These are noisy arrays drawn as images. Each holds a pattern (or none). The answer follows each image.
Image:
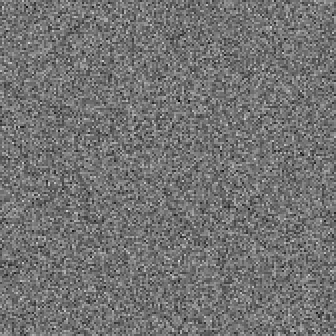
only noise
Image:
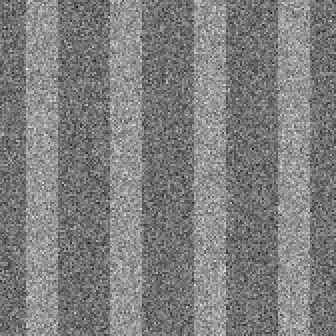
vertical stripes
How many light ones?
4
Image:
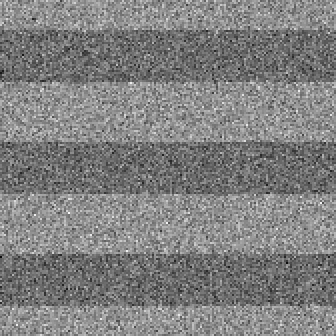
horizontal stripes
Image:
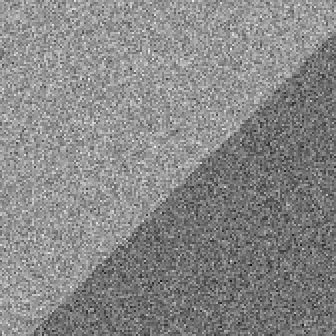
a sharp edge
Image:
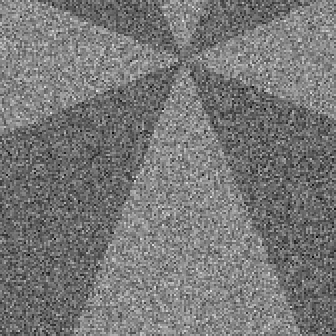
spokes from one point
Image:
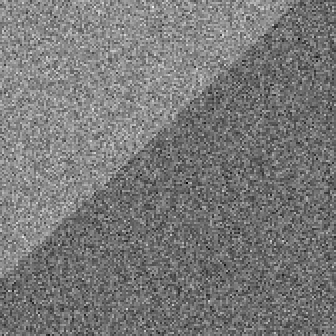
a sharp edge
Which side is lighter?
top left
